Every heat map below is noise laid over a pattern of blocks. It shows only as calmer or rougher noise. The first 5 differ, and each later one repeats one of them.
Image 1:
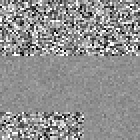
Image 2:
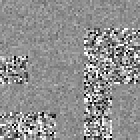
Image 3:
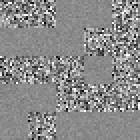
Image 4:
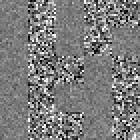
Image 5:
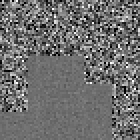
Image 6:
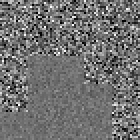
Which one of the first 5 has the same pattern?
5
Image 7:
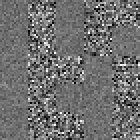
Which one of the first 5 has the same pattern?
4
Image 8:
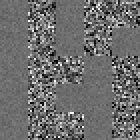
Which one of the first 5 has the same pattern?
4
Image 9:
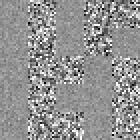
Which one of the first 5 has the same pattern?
4
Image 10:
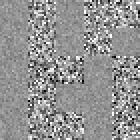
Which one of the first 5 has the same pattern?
4
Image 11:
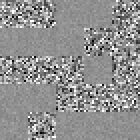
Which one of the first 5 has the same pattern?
3
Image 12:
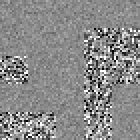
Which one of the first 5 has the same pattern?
2
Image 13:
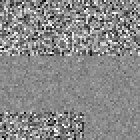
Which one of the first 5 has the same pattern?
1
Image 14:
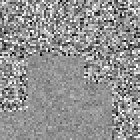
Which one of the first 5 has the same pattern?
5
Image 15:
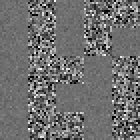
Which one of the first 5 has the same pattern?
4
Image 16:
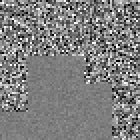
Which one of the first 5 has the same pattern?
5
